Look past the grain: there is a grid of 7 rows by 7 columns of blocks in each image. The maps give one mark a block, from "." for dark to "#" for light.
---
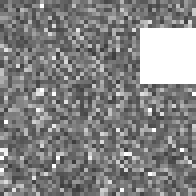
. . . . . . .
. . . . . # #
. . . . . # #
. . . . . . .
. . . . . . .
. . . . . . .
. . . . . . .
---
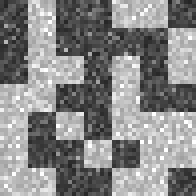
. # . . # # .
. # . . . . #
. # # . # . #
# # . . # . .
# . # . # # #
# . . # . # #
# # . . # # .
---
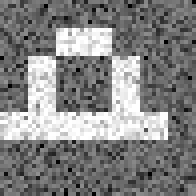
. . . . . . .
. . # # . . .
. # . . # . .
. # . . # . .
# # # # # # .
. . . . . . .
. . . . . . .
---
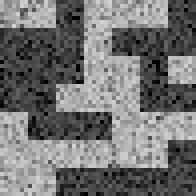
# # . # # # .
. . . # . . .
. . . # # . #
. . # # # . .
# . . . # # #
# # # # # # .
# # . . . . .
